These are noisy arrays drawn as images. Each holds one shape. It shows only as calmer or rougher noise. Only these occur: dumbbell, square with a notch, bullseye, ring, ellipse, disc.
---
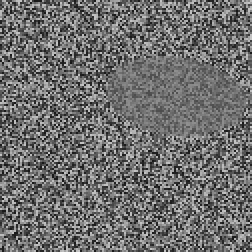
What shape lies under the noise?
ellipse
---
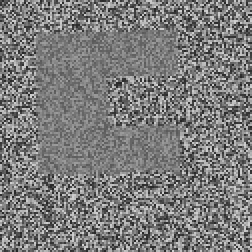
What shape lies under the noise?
square with a notch
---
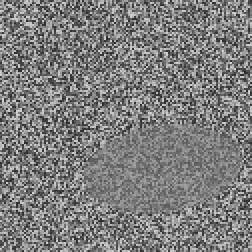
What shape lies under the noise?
ellipse
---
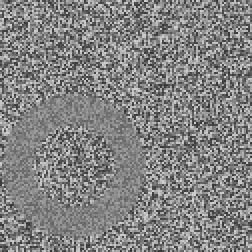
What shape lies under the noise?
ring
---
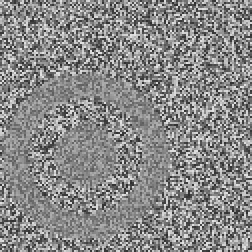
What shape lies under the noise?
bullseye
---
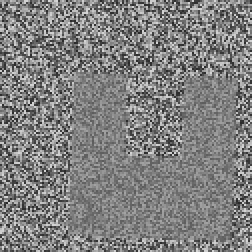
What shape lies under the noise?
square with a notch
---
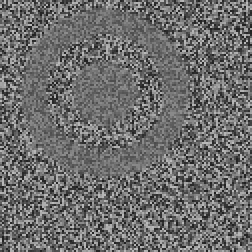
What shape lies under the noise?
bullseye
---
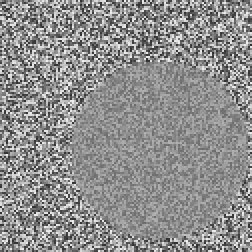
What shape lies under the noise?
disc
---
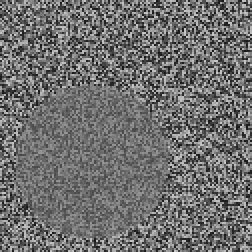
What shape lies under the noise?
disc
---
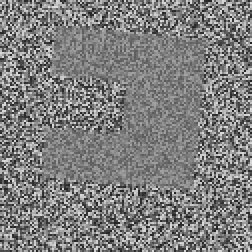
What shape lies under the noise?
square with a notch
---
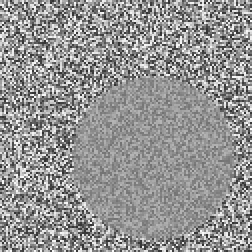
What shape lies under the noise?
disc
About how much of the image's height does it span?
two thirds
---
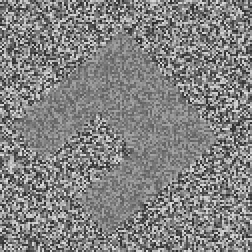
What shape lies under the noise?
square with a notch
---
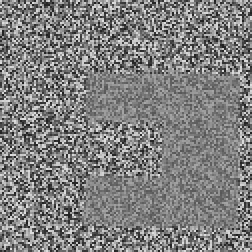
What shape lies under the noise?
square with a notch
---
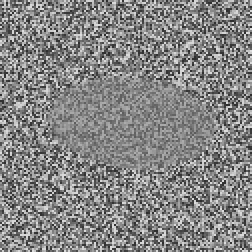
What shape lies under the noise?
ellipse
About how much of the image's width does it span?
two thirds
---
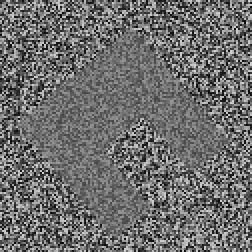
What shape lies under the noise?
square with a notch
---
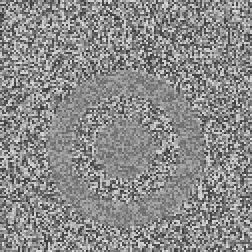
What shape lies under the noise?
bullseye
